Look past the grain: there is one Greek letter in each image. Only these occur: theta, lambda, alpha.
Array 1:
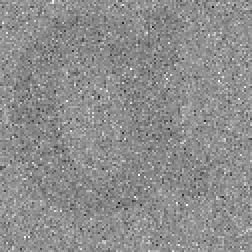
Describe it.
dark alpha
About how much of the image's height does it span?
nearly all
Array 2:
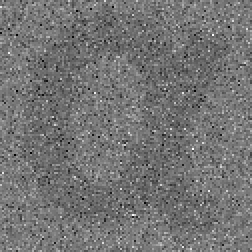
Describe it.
dark alpha
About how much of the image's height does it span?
nearly all
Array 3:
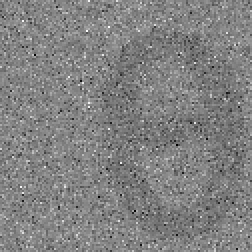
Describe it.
dark theta
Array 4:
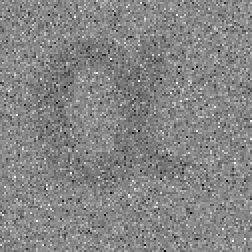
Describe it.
dark alpha
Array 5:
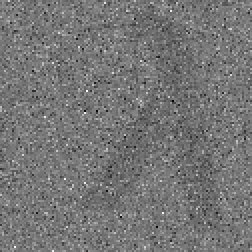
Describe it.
dark lambda
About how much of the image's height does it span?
nearly all
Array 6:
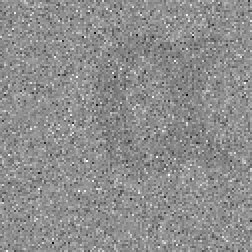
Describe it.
dark alpha
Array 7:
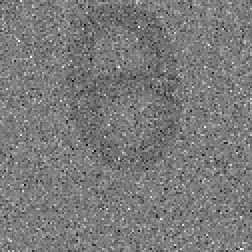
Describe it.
dark theta
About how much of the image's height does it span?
two thirds
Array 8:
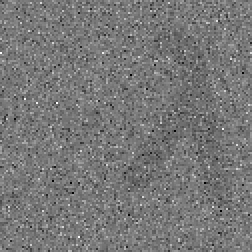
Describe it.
dark lambda
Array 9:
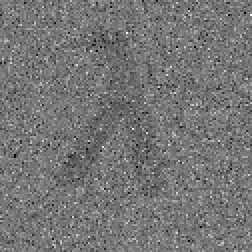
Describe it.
dark lambda
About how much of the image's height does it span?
two thirds
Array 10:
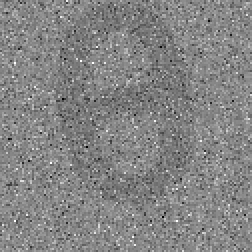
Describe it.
dark theta
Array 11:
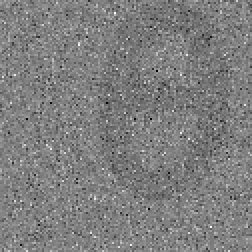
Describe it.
dark theta
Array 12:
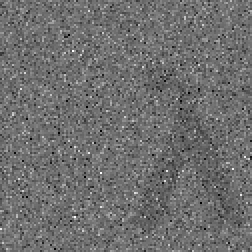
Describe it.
dark lambda
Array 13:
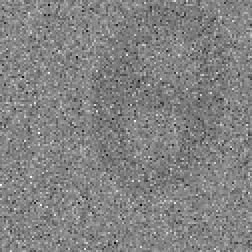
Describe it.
dark theta
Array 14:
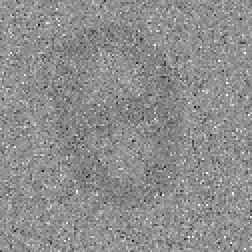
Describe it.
dark theta
